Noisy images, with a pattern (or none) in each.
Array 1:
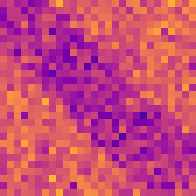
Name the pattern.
a diagonal band
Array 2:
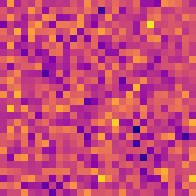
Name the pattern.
only noise
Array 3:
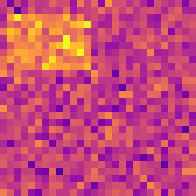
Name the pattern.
one block
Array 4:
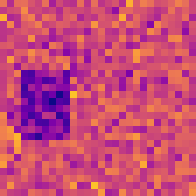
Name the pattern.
one block
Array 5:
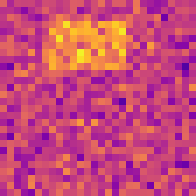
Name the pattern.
one block
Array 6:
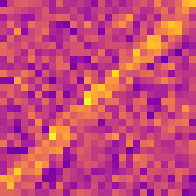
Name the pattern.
a diagonal band
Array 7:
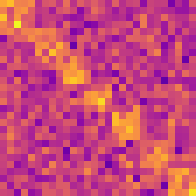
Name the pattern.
blocks along the diagonal
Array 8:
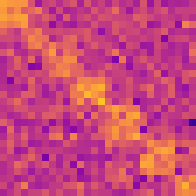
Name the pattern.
blocks along the diagonal
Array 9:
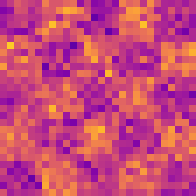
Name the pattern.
a checkerboard
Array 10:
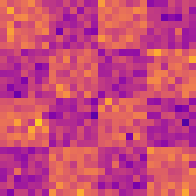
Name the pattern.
a checkerboard
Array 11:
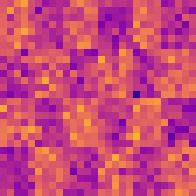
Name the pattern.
a checkerboard
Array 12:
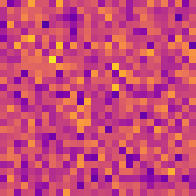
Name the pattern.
only noise
